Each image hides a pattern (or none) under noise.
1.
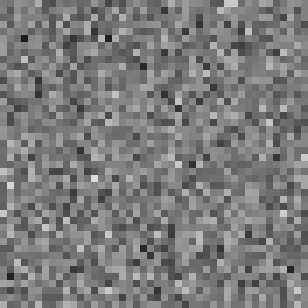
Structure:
only noise
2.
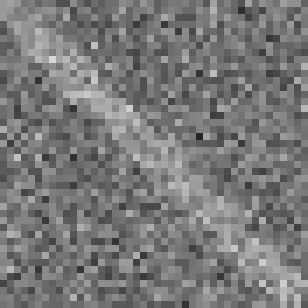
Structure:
a diagonal band
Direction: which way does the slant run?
top left to bottom right
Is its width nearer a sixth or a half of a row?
a sixth
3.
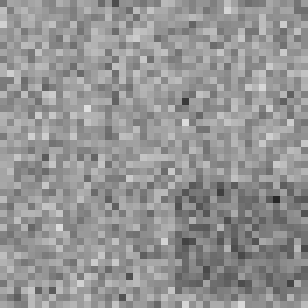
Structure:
one block
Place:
bottom right
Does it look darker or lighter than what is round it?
darker
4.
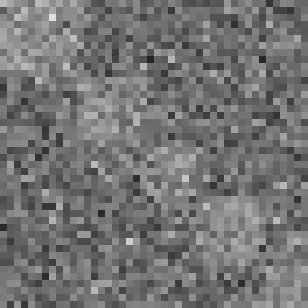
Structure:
blocks along the diagonal
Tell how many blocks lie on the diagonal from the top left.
5
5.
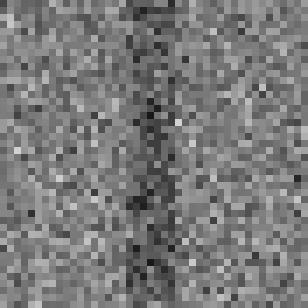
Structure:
one band of columns
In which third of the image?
middle
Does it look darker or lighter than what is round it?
darker
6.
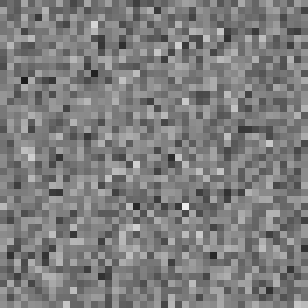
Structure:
only noise
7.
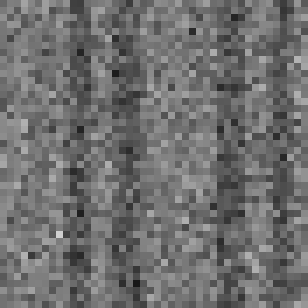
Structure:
bands of columns
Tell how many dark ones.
4
